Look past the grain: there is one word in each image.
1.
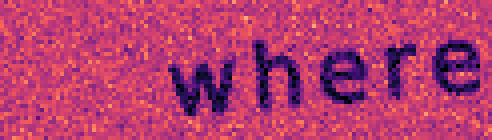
where
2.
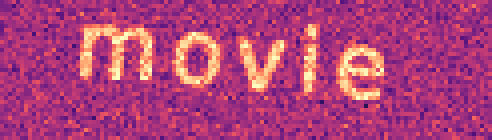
movie
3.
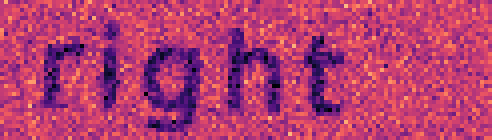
right
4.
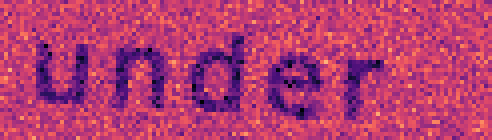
under
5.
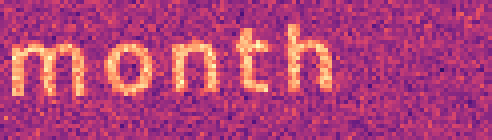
month
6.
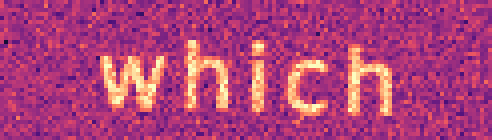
which
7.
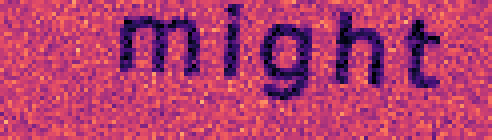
might
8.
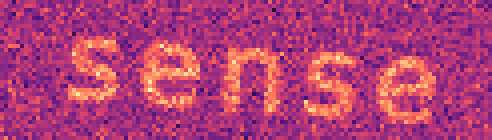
sense
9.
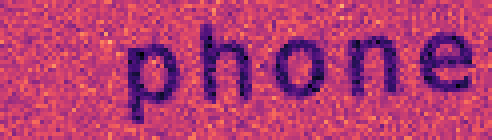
phone
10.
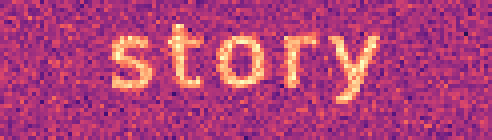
story
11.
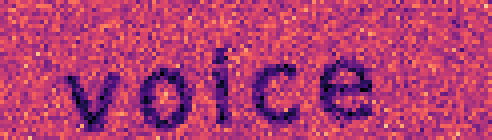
voice
